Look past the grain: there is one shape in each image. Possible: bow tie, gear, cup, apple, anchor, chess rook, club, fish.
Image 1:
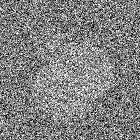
apple
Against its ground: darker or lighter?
lighter
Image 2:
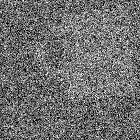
cup
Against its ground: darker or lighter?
lighter
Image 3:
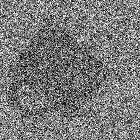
cup
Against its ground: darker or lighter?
darker
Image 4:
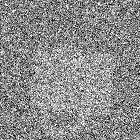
cup
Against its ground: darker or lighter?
lighter
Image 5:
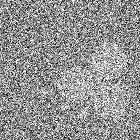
club
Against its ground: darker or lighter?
lighter
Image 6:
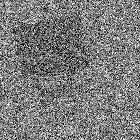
cup
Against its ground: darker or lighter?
darker
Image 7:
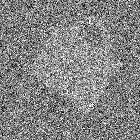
cup
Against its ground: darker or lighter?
lighter
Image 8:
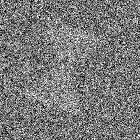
bow tie
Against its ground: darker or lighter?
lighter
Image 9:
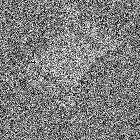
chess rook
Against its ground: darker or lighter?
lighter
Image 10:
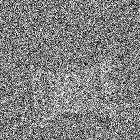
chess rook
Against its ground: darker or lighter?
lighter
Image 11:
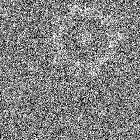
gear
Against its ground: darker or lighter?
lighter
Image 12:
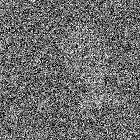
fish
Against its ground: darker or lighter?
lighter
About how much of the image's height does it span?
two thirds
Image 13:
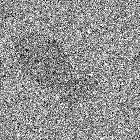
fish
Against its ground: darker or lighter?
darker
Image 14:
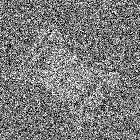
chess rook
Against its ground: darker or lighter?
lighter
